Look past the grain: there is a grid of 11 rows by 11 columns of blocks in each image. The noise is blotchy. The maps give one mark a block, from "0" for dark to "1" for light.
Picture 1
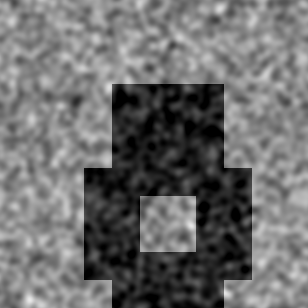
1 1 1 1 1 1 1 1 1 1 1
1 1 1 1 1 1 1 1 1 1 1
1 1 1 1 1 1 1 1 1 1 1
1 1 1 1 0 0 0 0 1 1 1
1 1 1 1 0 0 0 0 1 1 1
1 1 1 1 0 0 0 0 1 1 1
1 1 1 0 0 0 0 0 0 1 1
1 1 1 0 0 1 1 0 0 1 1
1 1 1 0 0 1 1 0 0 1 1
1 1 1 0 0 0 0 0 0 1 1
1 1 1 1 0 0 0 0 1 1 1
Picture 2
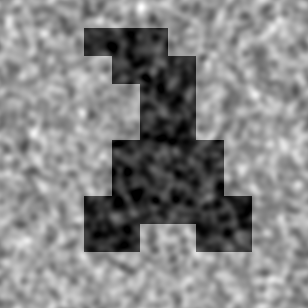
1 1 1 1 1 1 1 1 1 1 1
1 1 1 0 0 0 1 1 1 1 1
1 1 1 1 0 0 0 1 1 1 1
1 1 1 1 1 0 0 1 1 1 1
1 1 1 1 1 0 0 1 1 1 1
1 1 1 1 0 0 0 0 1 1 1
1 1 1 1 0 0 0 0 1 1 1
1 1 1 0 0 0 0 0 0 1 1
1 1 1 0 0 1 1 0 0 1 1
1 1 1 1 1 1 1 1 1 1 1
1 1 1 1 1 1 1 1 1 1 1
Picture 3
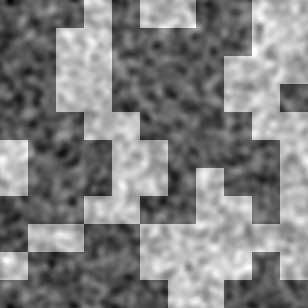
0 0 0 1 0 1 1 0 0 1 1
0 0 1 1 0 0 0 0 0 1 1
0 0 1 1 0 0 0 0 1 1 1
0 0 1 1 0 0 0 0 1 1 0
0 0 0 1 1 0 0 0 0 1 1
1 0 0 0 1 1 0 0 0 0 1
1 0 0 0 1 1 0 1 0 0 1
0 0 0 1 1 0 0 1 1 0 1
0 1 1 0 0 1 1 1 1 1 1
1 0 0 0 0 1 1 1 1 0 1
0 0 0 0 0 0 1 1 0 0 0
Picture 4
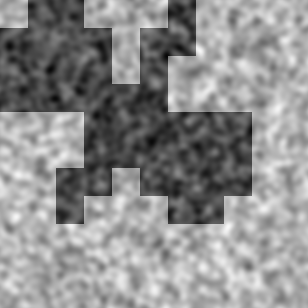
1 0 0 1 1 1 0 1 1 1 1
0 0 0 0 1 0 0 1 1 1 1
0 0 0 0 1 0 1 1 1 1 1
0 0 0 0 0 0 1 1 1 1 1
1 1 1 0 0 0 0 0 0 1 1
1 1 1 0 0 0 0 0 0 1 1
1 1 0 0 1 0 0 0 0 1 1
1 1 0 1 1 1 0 0 1 1 1
1 1 1 1 1 1 1 1 1 1 1
1 1 1 1 1 1 1 1 1 1 1
1 1 1 1 1 1 1 1 1 1 1
